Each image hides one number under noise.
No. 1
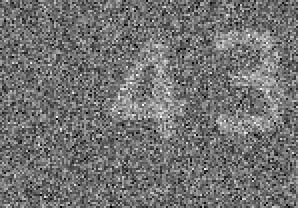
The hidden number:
43
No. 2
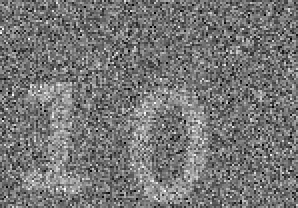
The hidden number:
10
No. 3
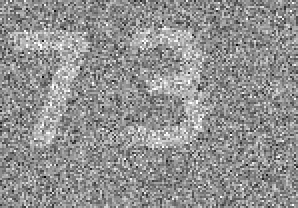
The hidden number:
73
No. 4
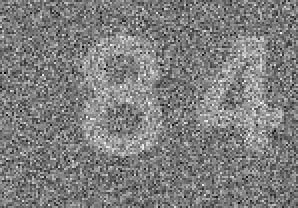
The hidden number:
84
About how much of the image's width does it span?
two thirds
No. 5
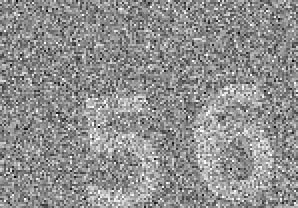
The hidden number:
56
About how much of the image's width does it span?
two thirds
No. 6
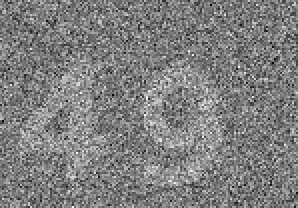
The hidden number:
49
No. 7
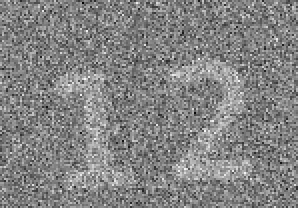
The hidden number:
12
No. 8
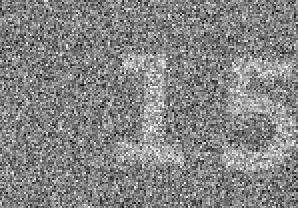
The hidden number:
15
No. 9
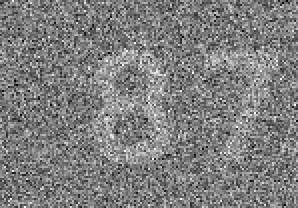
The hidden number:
87
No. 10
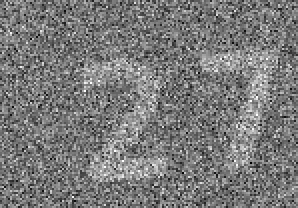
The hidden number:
27
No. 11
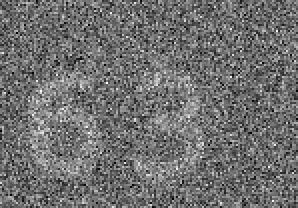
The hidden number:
63
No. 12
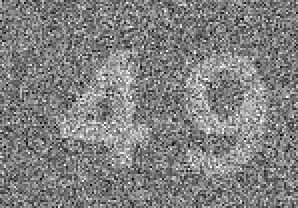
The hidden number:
49
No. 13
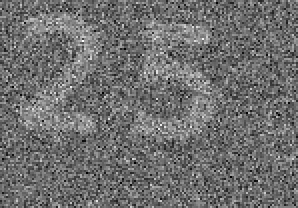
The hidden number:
25
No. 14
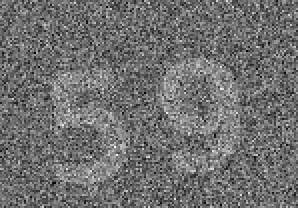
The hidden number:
59
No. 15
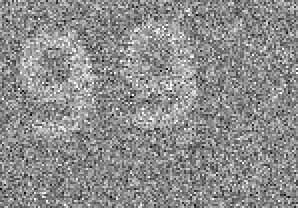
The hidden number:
99
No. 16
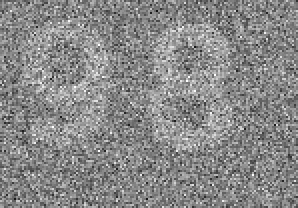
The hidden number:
98
